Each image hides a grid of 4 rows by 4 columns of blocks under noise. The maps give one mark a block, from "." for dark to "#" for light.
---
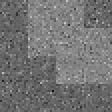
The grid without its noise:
. # # .
. # # #
. . # #
. . . .
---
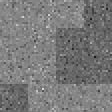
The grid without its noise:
# # # .
# # . .
# # . .
. # # #
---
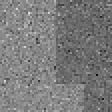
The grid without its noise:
# # . .
# # . .
# # . .
# # # .
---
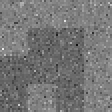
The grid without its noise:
# # # #
# . . #
. . . #
. # . #
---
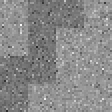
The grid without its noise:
# . . #
# . # #
. . # #
. # # #
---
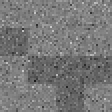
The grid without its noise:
# # # #
. # # #
# . . .
# # . #
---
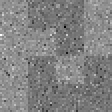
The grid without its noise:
# . . #
# # . #
# . # .
# . . .
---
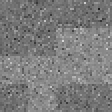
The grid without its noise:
. . . .
. . # #
# # # #
. # . .
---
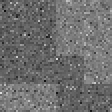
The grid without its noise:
. . # #
. . # #
. . . #
# # . .
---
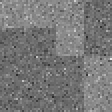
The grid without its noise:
# # # .
. . # .
. . . #
. . . #
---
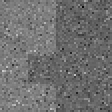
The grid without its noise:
# # . .
# # . .
# . . .
# # . .
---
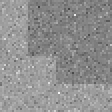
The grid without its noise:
# . . .
# . . .
# # . .
# # # #
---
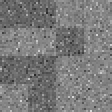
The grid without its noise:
. . # #
# # . #
. . # #
# . # #
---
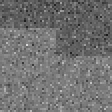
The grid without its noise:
. . . .
# # . .
# # # #
# # # #
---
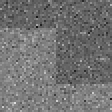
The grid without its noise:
. . . .
# # . .
# # . .
# # # #
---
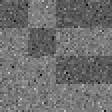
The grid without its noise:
. # . .
# . # #
# # . .
# # # #
